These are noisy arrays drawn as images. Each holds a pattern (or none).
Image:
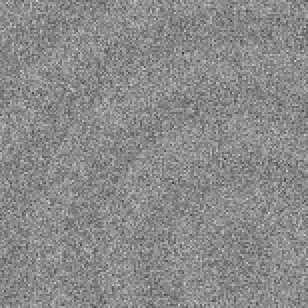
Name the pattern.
rings round one point
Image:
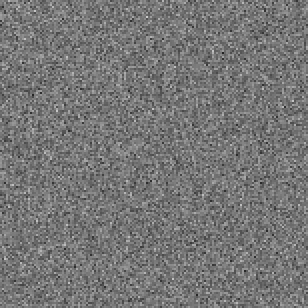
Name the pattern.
only noise
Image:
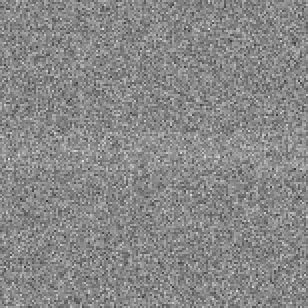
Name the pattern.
one horizontal stripe
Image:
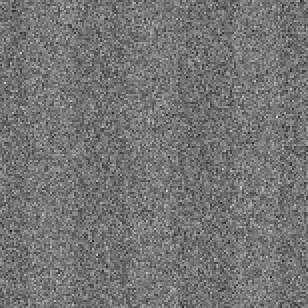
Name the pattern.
vertical stripes
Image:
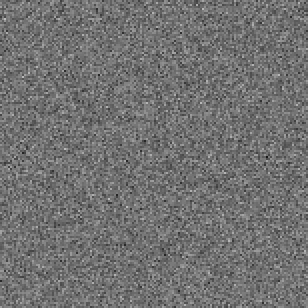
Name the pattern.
only noise
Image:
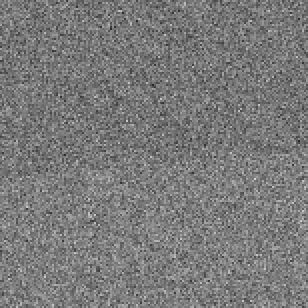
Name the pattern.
a sharp edge
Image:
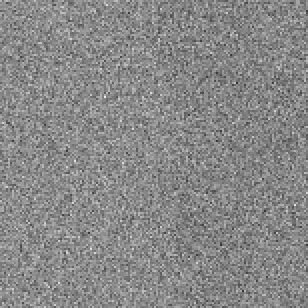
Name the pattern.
a sharp edge
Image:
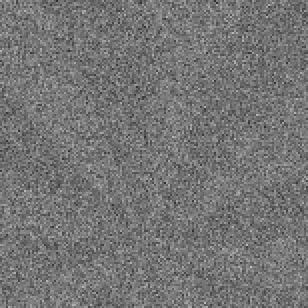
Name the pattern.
spokes from one point
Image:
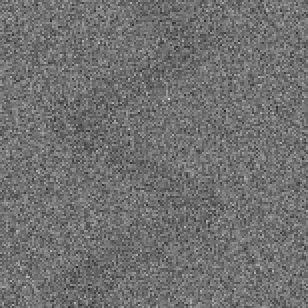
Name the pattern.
a wavy band
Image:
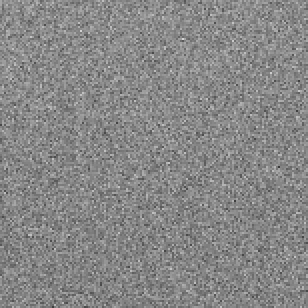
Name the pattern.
a smooth slope
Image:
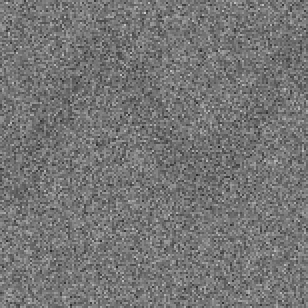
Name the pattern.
a wavy band
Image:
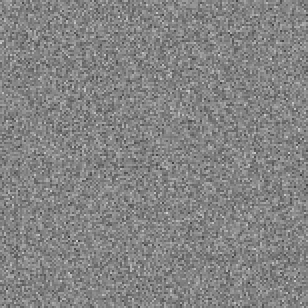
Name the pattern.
only noise
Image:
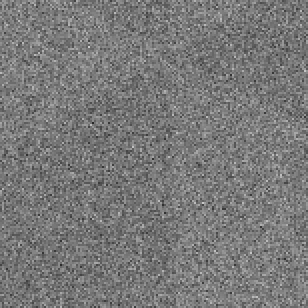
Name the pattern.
spokes from one point
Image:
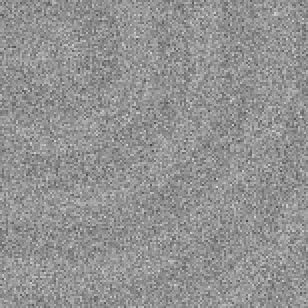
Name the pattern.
rings round one point
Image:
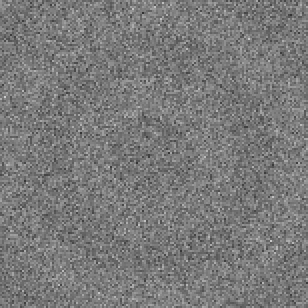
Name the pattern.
rings round one point
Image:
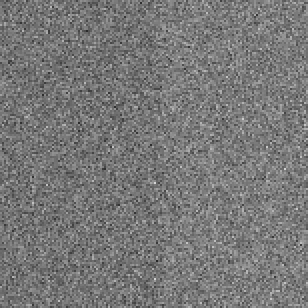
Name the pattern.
a sharp edge
